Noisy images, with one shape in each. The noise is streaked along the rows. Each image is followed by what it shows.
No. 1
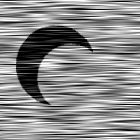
dark crescent
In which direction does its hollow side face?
down and right
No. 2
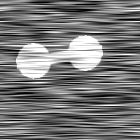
light dumbbell
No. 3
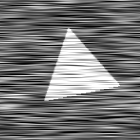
light triangle
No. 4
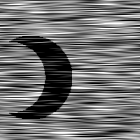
dark crescent
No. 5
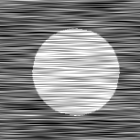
light disc
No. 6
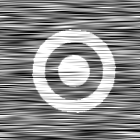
light bullseye
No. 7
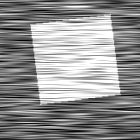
light square
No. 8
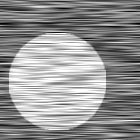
light disc
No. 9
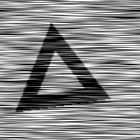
dark triangle frame
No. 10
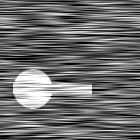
light lollipop
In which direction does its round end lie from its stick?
left
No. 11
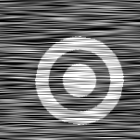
light bullseye
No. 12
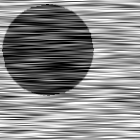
dark disc
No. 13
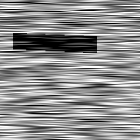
dark bar
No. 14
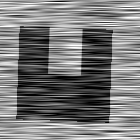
dark square with a notch
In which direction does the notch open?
up
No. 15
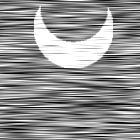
light crescent
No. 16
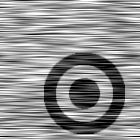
dark bullseye
